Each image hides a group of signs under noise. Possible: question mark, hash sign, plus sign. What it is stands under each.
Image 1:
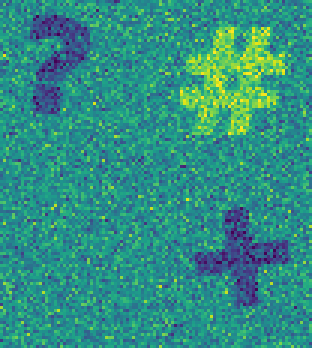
top left: dark question mark; top right: light hash sign; bottom right: dark plus sign
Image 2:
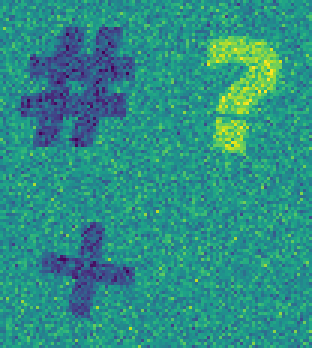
top left: dark hash sign; top right: light question mark; bottom left: dark plus sign
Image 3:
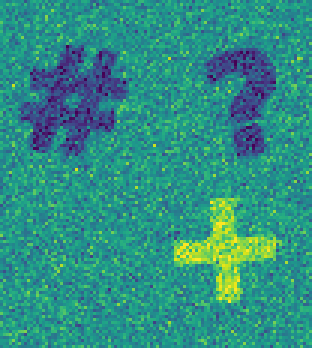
top left: dark hash sign; top right: dark question mark; bottom right: light plus sign
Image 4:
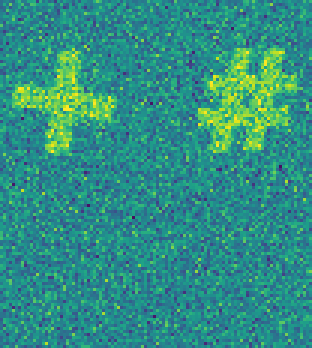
top left: light plus sign; top right: light hash sign
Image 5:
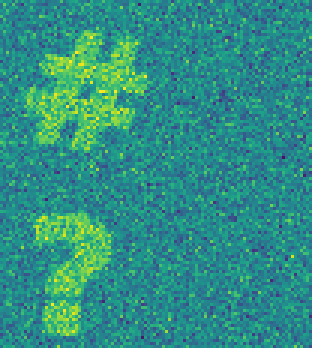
top left: light hash sign; bottom left: light question mark
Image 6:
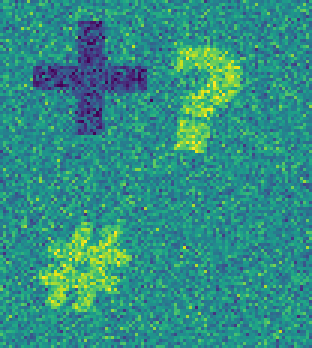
top left: dark plus sign; top right: light question mark; bottom left: light hash sign
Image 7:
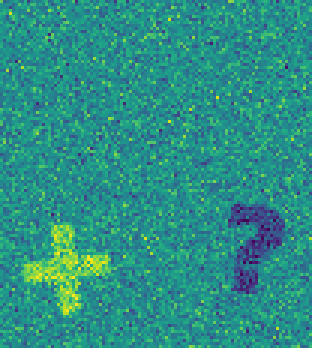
bottom left: light plus sign; bottom right: dark question mark
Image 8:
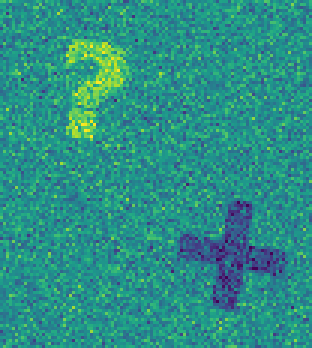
top left: light question mark; bottom right: dark plus sign
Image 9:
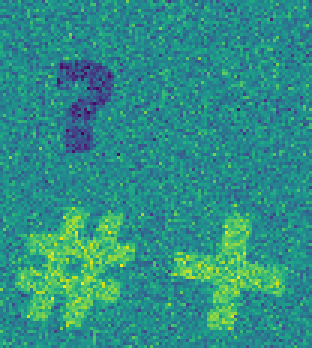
top left: dark question mark; bottom left: light hash sign; bottom right: light plus sign
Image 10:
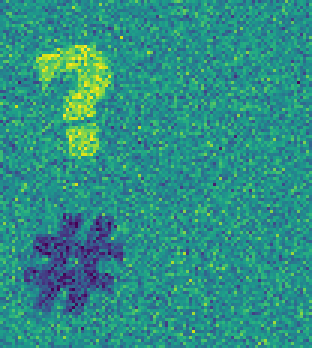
top left: light question mark; bottom left: dark hash sign
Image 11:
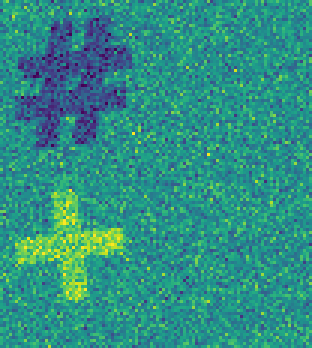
top left: dark hash sign; bottom left: light plus sign
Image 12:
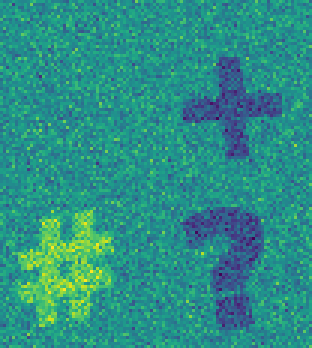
top right: dark plus sign; bottom left: light hash sign; bottom right: dark question mark
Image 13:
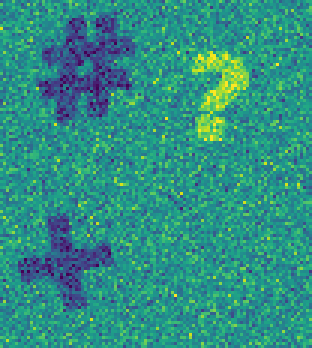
top left: dark hash sign; top right: light question mark; bottom left: dark plus sign
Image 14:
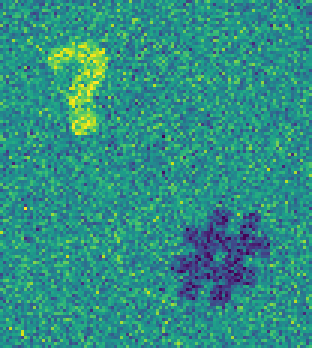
top left: light question mark; bottom right: dark hash sign
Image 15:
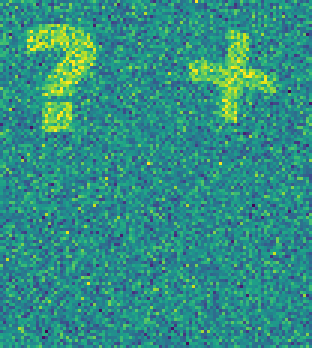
top left: light question mark; top right: light plus sign
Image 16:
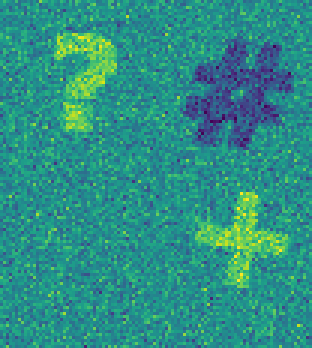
top left: light question mark; top right: dark hash sign; bottom right: light plus sign
